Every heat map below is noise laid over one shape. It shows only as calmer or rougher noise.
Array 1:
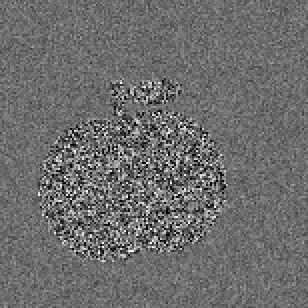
apple
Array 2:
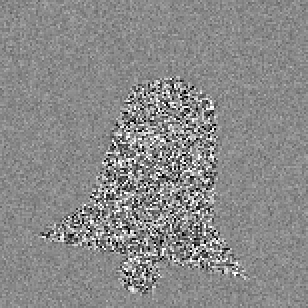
bell
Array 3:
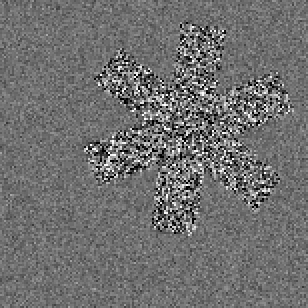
asterisk
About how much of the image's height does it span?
two thirds
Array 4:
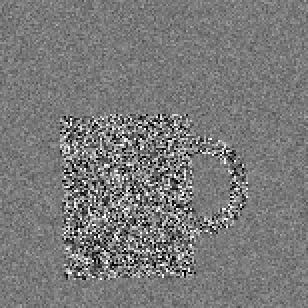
cup
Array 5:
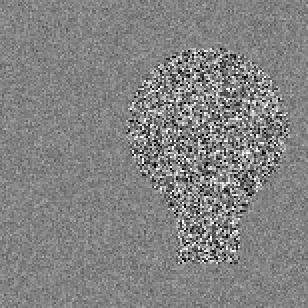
light bulb
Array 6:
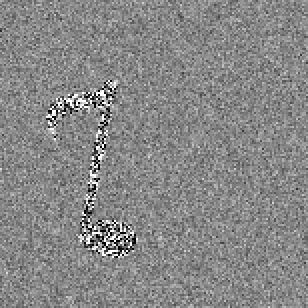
musical note
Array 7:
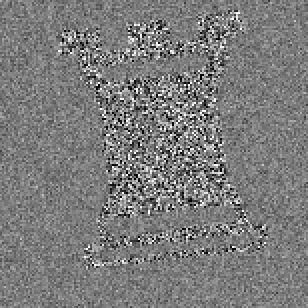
chess rook
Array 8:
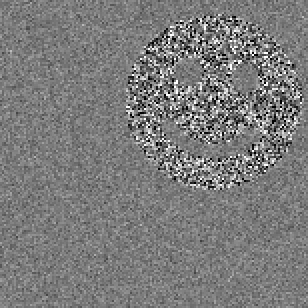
smiling face
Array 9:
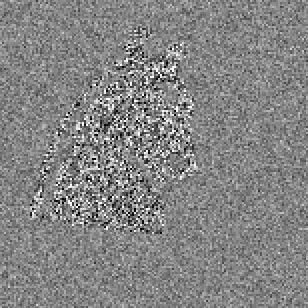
chess knight
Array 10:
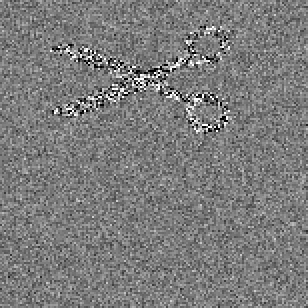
pair of scissors
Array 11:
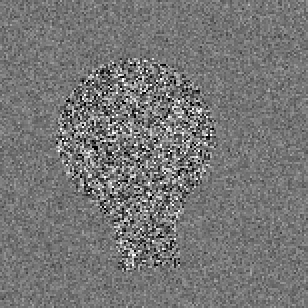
light bulb
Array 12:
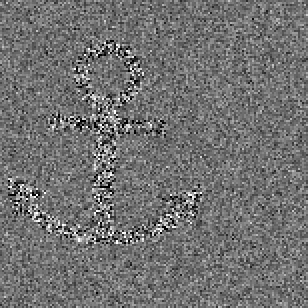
anchor
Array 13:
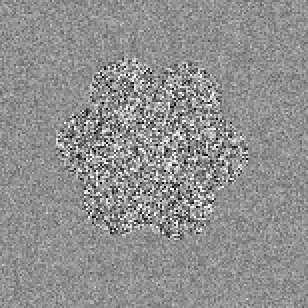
flower
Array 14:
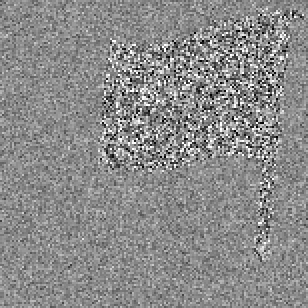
flag
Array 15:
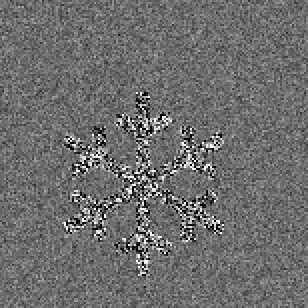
snowflake
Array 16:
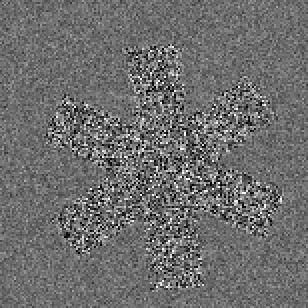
asterisk
